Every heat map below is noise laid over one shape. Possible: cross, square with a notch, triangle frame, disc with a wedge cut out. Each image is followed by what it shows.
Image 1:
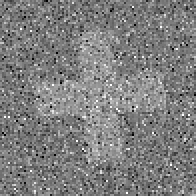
cross
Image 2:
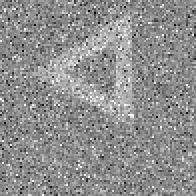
triangle frame
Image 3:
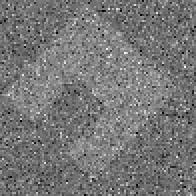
square with a notch
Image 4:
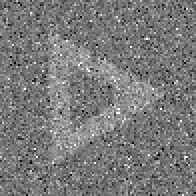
triangle frame
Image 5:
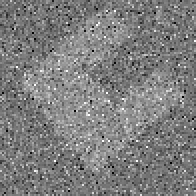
square with a notch
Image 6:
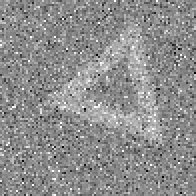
triangle frame
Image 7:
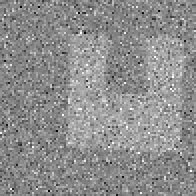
square with a notch
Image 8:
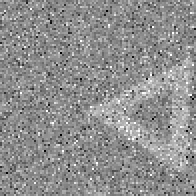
triangle frame
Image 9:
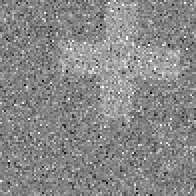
cross
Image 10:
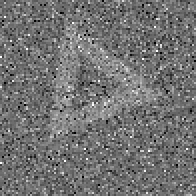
triangle frame
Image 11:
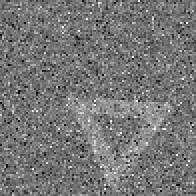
triangle frame
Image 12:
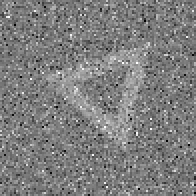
triangle frame
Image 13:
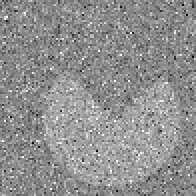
disc with a wedge cut out
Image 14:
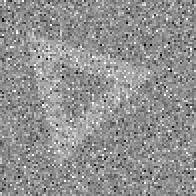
triangle frame
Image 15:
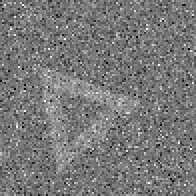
triangle frame
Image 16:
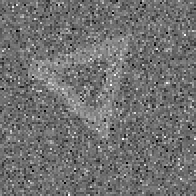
triangle frame
